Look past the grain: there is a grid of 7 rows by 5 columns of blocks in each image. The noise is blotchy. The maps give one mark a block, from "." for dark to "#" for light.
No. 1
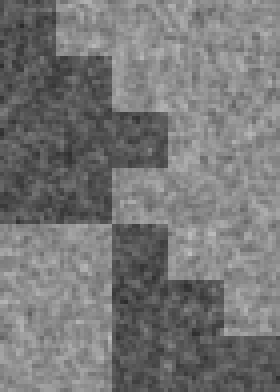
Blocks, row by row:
. # # # #
. . # # #
. . . # #
. . # # #
# # . # #
# # . . #
# # . . .
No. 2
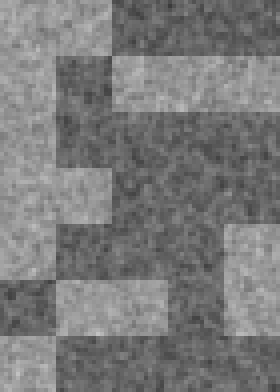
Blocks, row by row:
# # . . .
# . # # #
# . . . .
# # . . .
# . . . #
. # # . #
# . . . .
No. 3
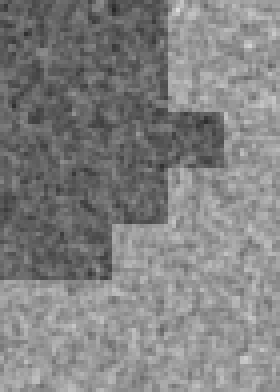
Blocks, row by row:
. . . # #
. . . # #
. . . . #
. . . # #
. . # # #
# # # # #
# # # # #
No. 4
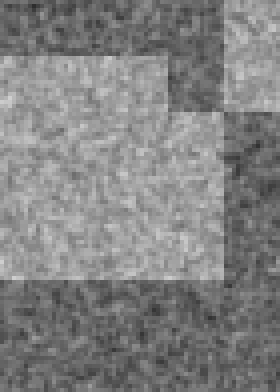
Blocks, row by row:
. . . . #
# # # . #
# # # # .
# # # # .
# # # # .
. . . . .
. . . . .
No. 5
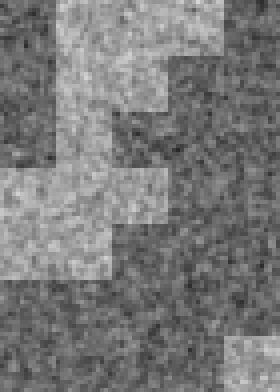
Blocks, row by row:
. # # # .
. # # . .
. # . . .
# # # . .
# # . . .
. . . . .
. . . . #
